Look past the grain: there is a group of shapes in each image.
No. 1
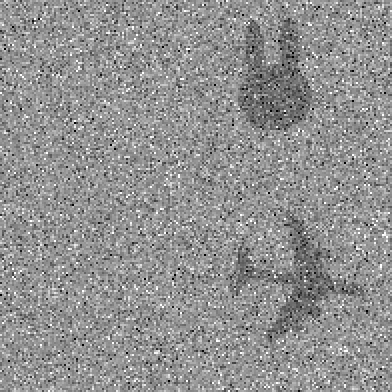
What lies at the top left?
nothing
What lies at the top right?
rabbit's head
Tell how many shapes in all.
2
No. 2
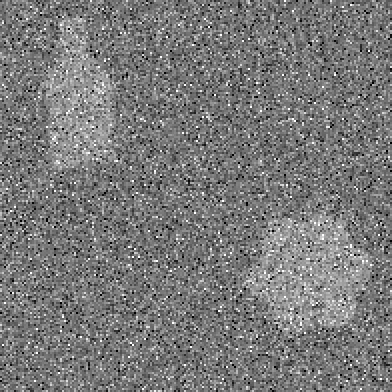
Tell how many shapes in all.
2
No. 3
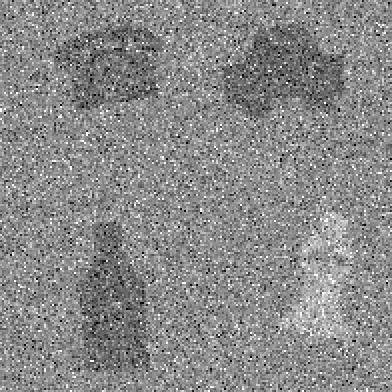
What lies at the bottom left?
bottle
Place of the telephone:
top left
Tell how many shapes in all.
4
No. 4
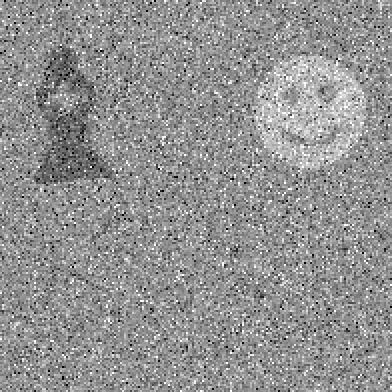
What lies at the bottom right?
nothing
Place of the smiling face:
top right
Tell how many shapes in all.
2
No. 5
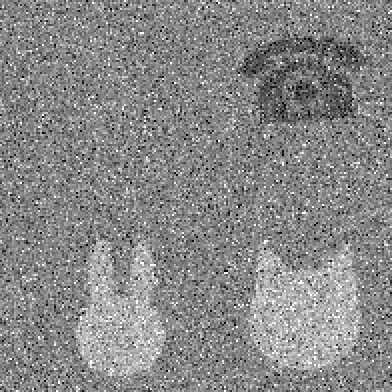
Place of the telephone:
top right
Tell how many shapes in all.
3
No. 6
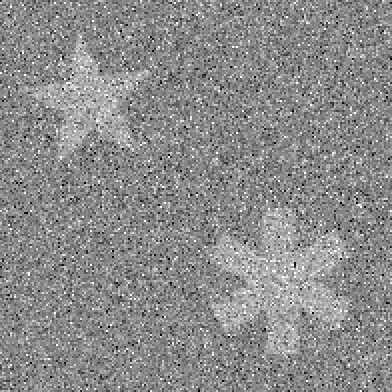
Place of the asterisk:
bottom right
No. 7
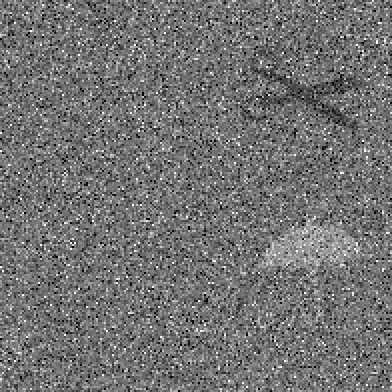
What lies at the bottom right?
umbrella
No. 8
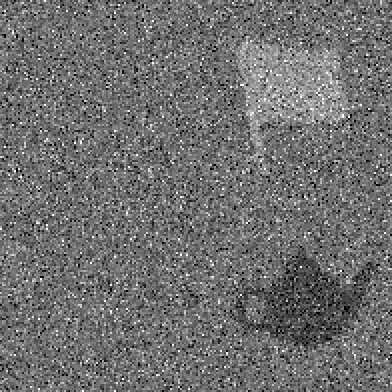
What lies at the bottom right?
teapot
